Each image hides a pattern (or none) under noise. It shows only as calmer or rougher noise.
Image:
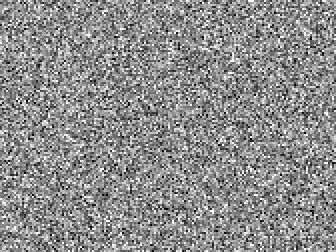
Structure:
only noise
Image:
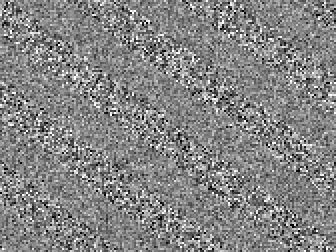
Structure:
diagonal stripes
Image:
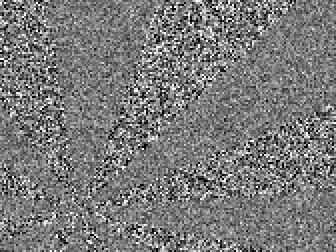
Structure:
spokes from one point
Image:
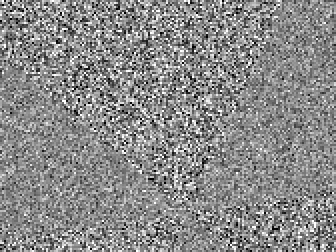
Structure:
spokes from one point
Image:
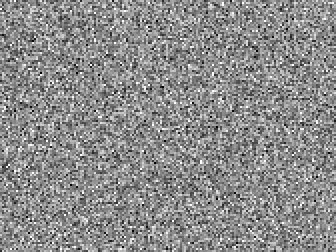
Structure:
only noise
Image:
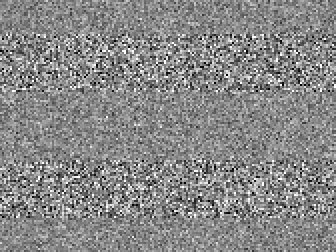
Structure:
horizontal stripes
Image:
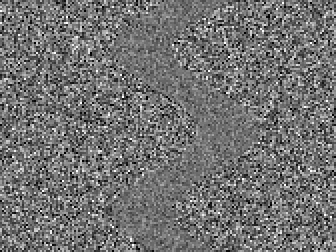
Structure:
a wavy band
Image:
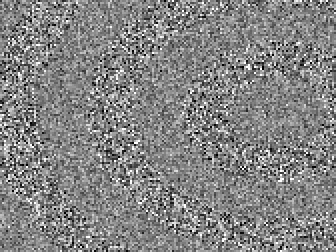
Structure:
rings round one point
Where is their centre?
middle right
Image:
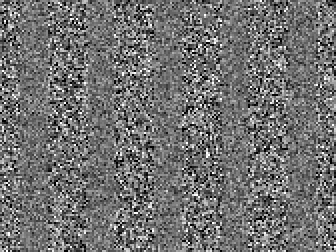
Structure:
vertical stripes
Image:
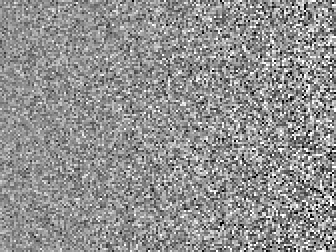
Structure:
a smooth slope
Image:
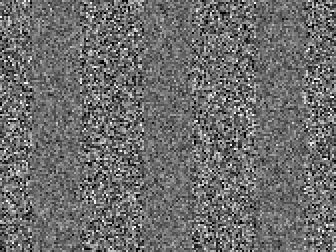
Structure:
vertical stripes
